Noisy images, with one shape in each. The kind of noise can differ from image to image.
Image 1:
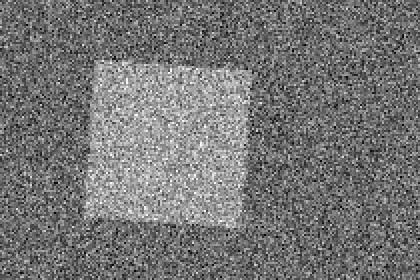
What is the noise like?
independent entries
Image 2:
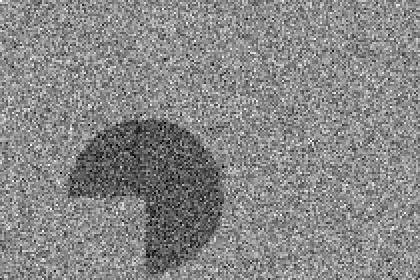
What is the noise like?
independent entries
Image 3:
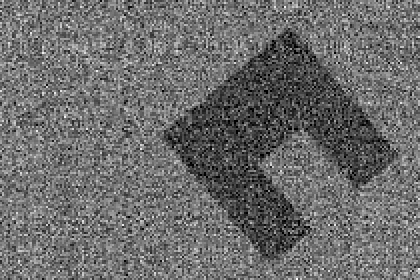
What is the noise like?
low rank plus noise
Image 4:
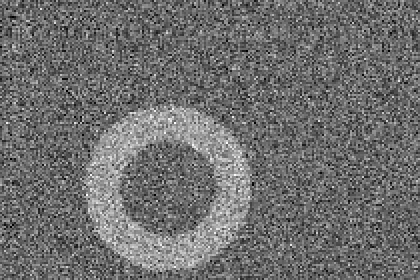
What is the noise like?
low rank plus noise
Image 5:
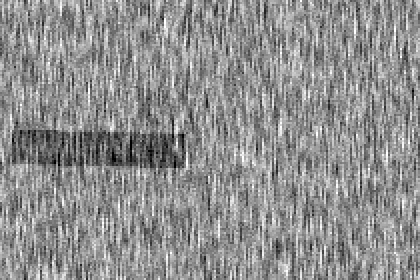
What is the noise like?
streaked along the columns
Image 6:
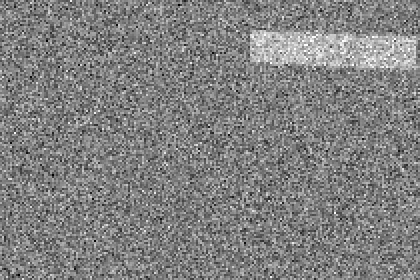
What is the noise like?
independent entries
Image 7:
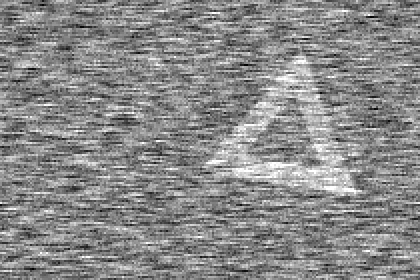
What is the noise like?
streaked along the rows
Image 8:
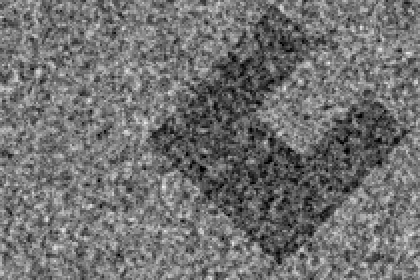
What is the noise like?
blotchy
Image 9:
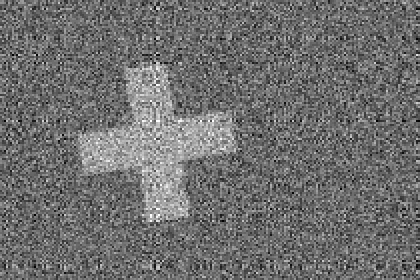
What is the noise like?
low rank plus noise
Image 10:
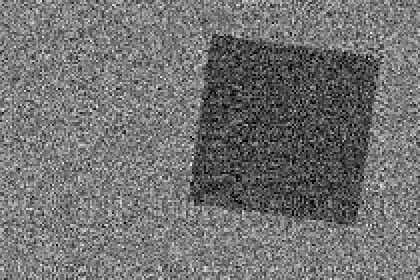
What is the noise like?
low rank plus noise
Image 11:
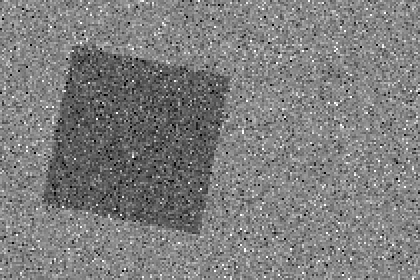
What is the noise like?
heavy tails
